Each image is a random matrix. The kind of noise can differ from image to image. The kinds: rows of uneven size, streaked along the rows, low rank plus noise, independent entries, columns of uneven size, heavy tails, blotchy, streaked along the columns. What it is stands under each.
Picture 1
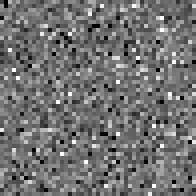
heavy tails
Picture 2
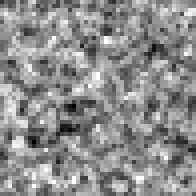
blotchy
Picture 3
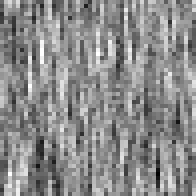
streaked along the columns
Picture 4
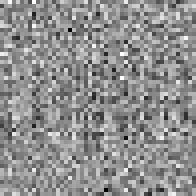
low rank plus noise
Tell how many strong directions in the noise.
two
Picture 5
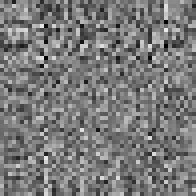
low rank plus noise
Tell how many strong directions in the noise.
two
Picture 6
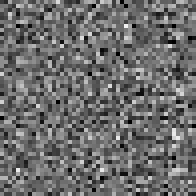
low rank plus noise
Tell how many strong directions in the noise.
three or four
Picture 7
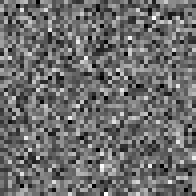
independent entries
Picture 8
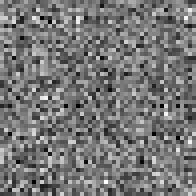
low rank plus noise
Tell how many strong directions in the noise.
five to eight
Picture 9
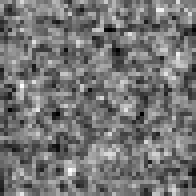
blotchy
